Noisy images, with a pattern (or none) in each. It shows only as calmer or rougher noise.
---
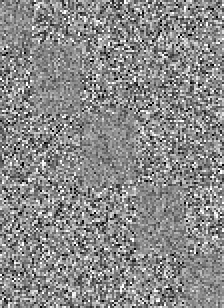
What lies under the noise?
blocks along the diagonal
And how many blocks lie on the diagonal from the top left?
5
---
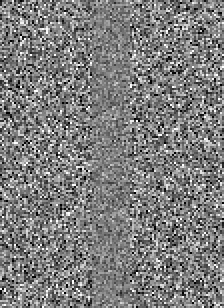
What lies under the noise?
one band of columns
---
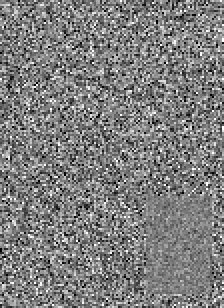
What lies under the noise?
one block
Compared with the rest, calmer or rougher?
calmer
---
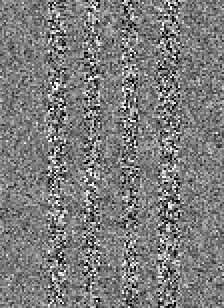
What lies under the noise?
bands of columns
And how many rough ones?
4
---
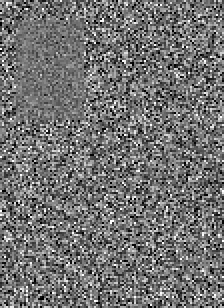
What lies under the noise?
one block
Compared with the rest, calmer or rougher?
calmer
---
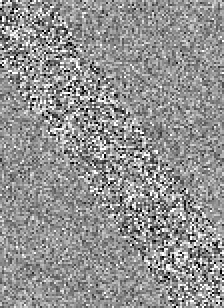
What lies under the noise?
a diagonal band
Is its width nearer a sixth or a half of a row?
a half
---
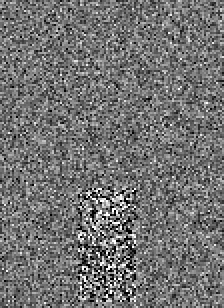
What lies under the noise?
one block
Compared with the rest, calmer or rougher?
rougher
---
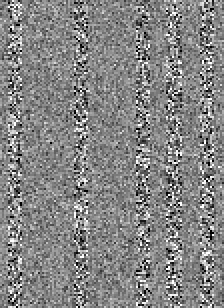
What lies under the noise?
bands of columns
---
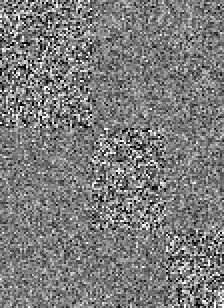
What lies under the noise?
blocks along the diagonal
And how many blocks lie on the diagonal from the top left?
3
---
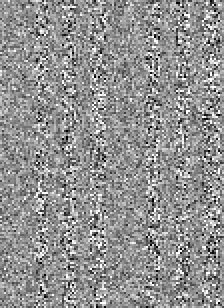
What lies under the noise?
bands of columns
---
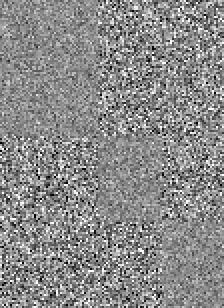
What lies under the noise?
blocks along the diagonal
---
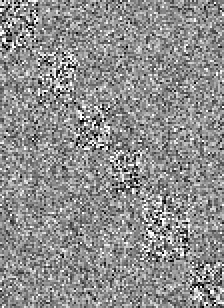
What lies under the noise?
blocks along the diagonal
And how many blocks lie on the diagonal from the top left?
6
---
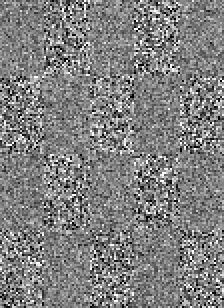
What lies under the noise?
a checkerboard
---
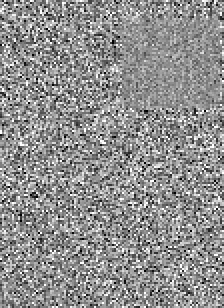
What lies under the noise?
one block
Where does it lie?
top right
